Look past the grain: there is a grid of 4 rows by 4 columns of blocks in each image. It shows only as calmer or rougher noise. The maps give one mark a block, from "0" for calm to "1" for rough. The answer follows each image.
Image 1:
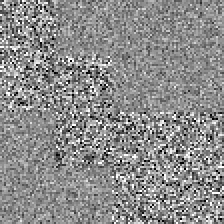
1 0 0 0
1 1 0 0
0 1 1 1
0 0 1 1
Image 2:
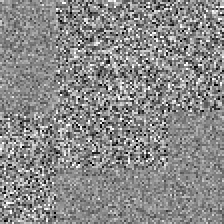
0 1 1 1
0 1 1 1
1 1 1 0
1 0 0 0
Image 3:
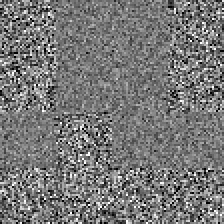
1 0 0 1
1 0 0 1
0 1 0 0
1 1 1 1
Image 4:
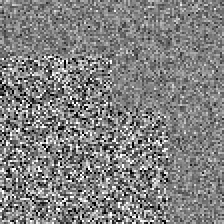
0 0 0 0
1 1 0 0
1 1 1 0
1 1 1 0
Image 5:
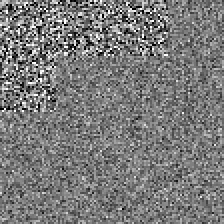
1 1 1 0
1 0 0 0
0 0 0 0
0 0 0 0
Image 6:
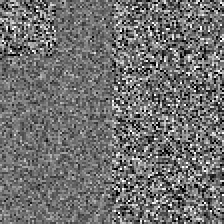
1 0 1 1
0 0 1 1
0 0 1 1
0 0 1 1
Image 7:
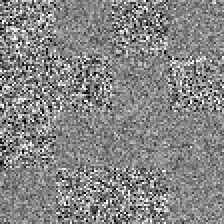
1 0 1 0
1 1 0 1
1 0 0 0
0 1 1 0
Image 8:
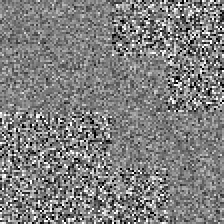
0 0 1 1
0 0 0 1
1 1 0 0
1 1 1 0
